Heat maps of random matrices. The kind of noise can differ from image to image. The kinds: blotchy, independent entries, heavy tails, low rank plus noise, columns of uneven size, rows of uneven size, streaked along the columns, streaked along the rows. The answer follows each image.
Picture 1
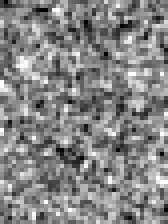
blotchy
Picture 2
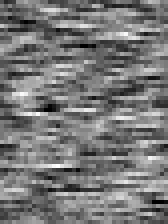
streaked along the rows
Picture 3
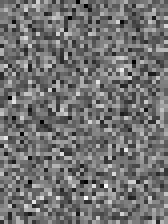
independent entries
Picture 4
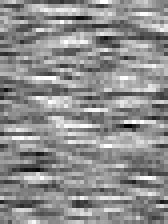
streaked along the rows
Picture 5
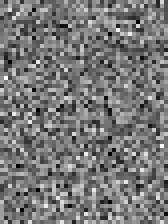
independent entries
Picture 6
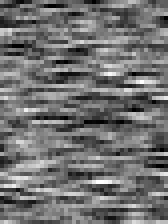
streaked along the rows
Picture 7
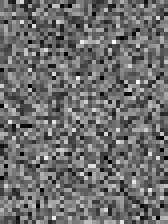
independent entries
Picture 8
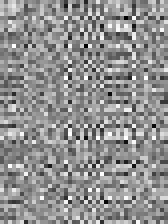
low rank plus noise
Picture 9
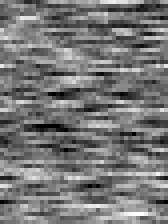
streaked along the rows
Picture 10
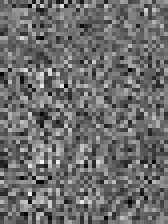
low rank plus noise
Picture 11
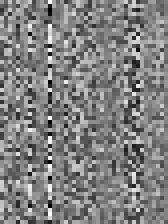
columns of uneven size
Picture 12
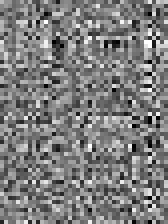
low rank plus noise
